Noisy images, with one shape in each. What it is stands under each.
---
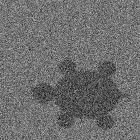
turtle
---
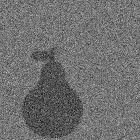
pear
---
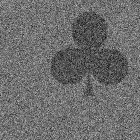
club
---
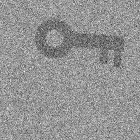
key
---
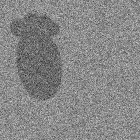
footprint
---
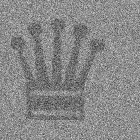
chess queen
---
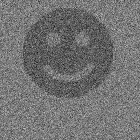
smiling face
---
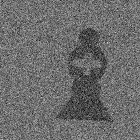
chess bishop
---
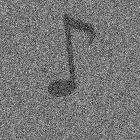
musical note
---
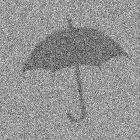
umbrella
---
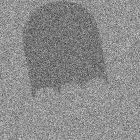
ghost
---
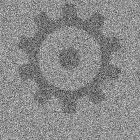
gear
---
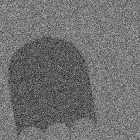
ghost
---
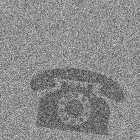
telephone
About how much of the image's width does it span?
two thirds
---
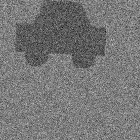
car
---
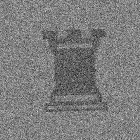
chess rook
